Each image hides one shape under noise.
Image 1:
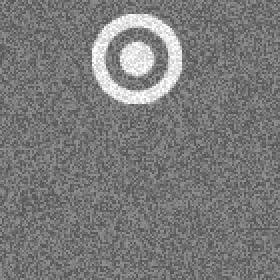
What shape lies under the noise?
bullseye
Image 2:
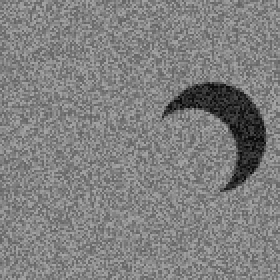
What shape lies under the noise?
crescent
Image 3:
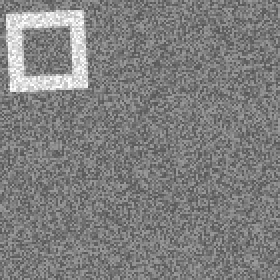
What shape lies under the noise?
square frame
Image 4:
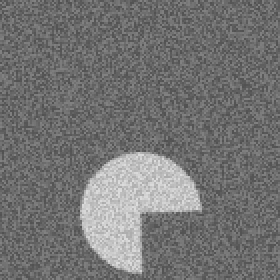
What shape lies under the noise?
disc with a wedge cut out
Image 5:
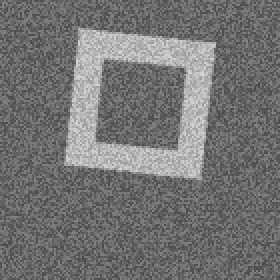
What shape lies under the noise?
square frame
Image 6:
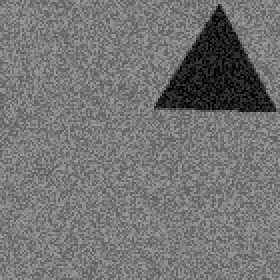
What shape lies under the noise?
triangle
